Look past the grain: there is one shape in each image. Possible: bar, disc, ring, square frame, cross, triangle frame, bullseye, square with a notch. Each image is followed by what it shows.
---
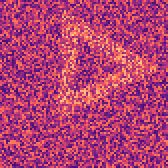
triangle frame
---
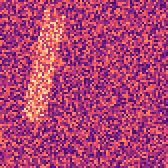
bar
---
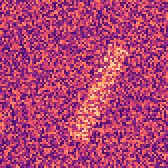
bar
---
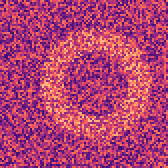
ring
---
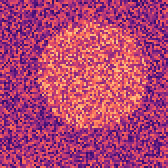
disc
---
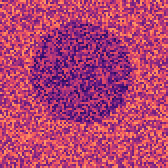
disc
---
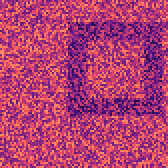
square frame
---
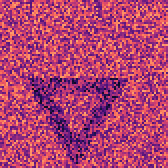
triangle frame
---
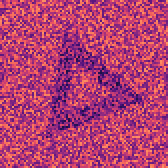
triangle frame
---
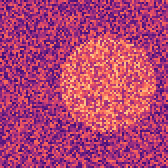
disc
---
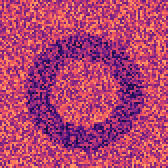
ring
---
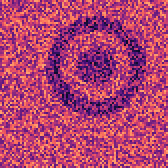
bullseye
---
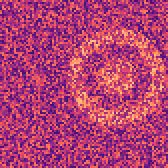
bullseye
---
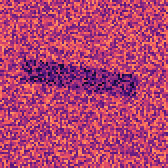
bar
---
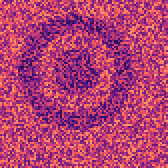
bullseye
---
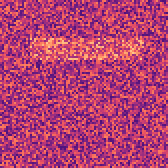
bar
